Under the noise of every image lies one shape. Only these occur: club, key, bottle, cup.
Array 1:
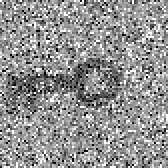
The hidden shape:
key
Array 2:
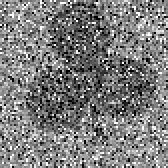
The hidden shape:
club
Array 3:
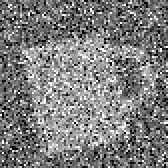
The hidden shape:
cup
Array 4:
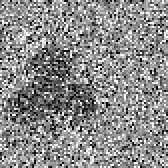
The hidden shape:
club
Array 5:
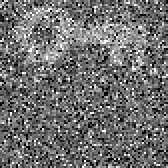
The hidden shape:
key
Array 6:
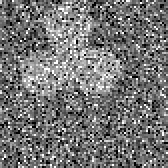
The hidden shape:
club
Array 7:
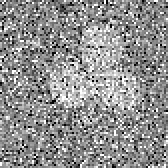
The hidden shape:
club
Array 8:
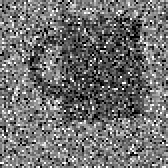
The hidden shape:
cup
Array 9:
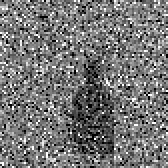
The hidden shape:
bottle
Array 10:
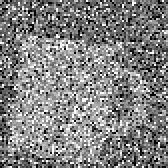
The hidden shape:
cup
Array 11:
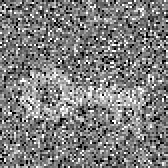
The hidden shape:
key
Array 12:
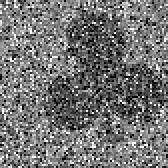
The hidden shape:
club
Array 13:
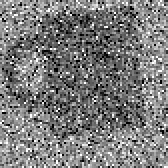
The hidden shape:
cup
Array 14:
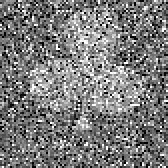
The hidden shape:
club
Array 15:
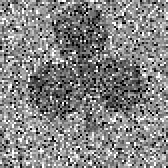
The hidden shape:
club
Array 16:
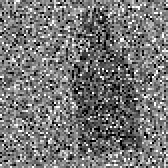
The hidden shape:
bottle
